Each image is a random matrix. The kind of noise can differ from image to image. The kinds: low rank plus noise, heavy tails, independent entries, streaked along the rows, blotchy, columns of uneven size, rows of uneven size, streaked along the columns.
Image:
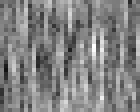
streaked along the columns
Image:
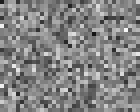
independent entries
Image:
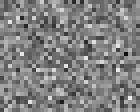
low rank plus noise
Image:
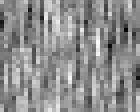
streaked along the columns
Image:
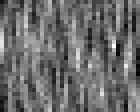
streaked along the columns
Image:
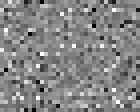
heavy tails
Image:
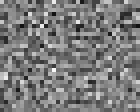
low rank plus noise
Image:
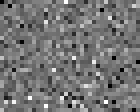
heavy tails
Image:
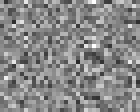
low rank plus noise
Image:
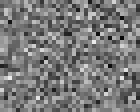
independent entries
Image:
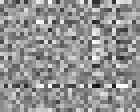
low rank plus noise
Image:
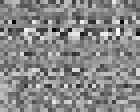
rows of uneven size
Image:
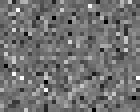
heavy tails
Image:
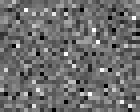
heavy tails
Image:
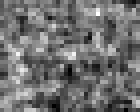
blotchy
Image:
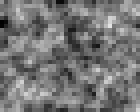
blotchy
